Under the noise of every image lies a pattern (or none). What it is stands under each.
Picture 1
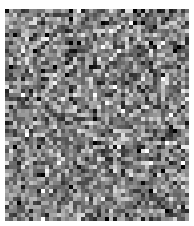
only noise
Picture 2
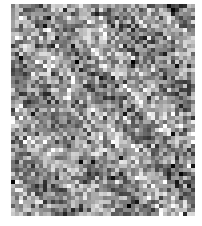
diagonal stripes
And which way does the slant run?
top left to bottom right
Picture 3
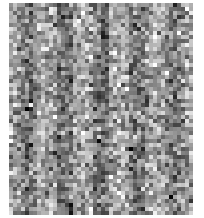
vertical stripes
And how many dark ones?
5
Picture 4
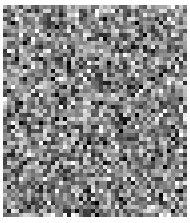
only noise
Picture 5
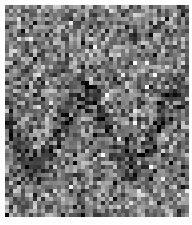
a wavy band
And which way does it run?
left to right
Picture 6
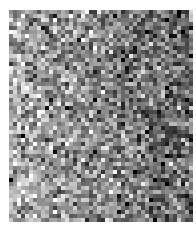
a smooth slope
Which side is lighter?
left
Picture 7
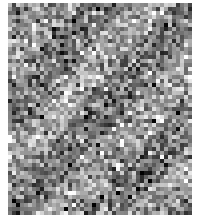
diagonal stripes
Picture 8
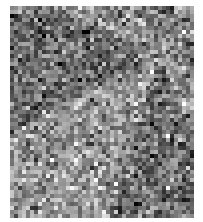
spokes from one point
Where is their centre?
top right
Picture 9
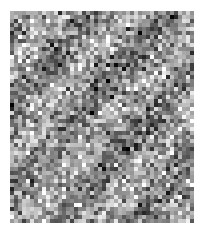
diagonal stripes
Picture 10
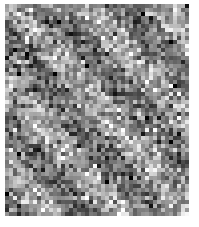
diagonal stripes
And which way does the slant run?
top left to bottom right
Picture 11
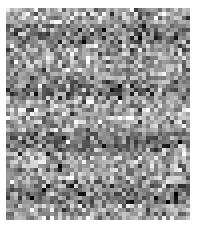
horizontal stripes
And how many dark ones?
4
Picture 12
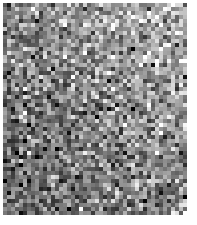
a smooth slope
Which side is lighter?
top right
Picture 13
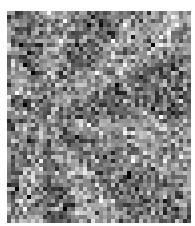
spokes from one point
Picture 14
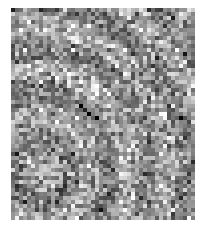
rings round one point
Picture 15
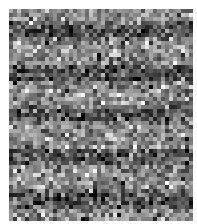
horizontal stripes
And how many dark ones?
5
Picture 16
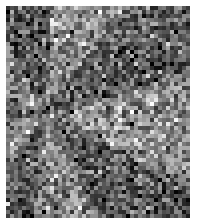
spokes from one point
